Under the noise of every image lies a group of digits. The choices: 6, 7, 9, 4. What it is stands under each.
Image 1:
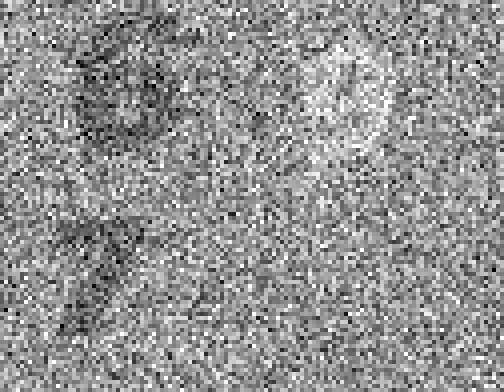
top left: dark 6; top right: light 9; bottom left: dark 7
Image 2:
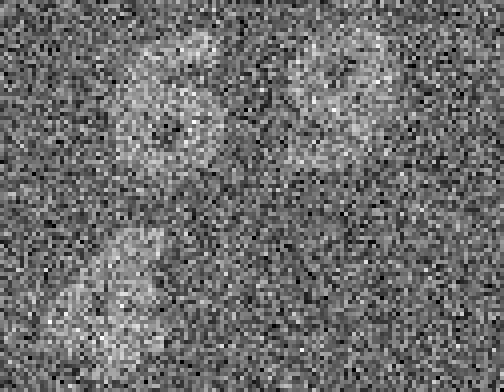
top left: light 6; top right: light 9; bottom left: light 4
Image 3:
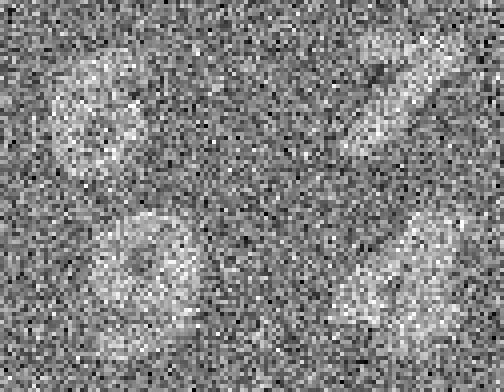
top left: light 6; top right: light 7; bottom left: light 9; bottom right: light 4
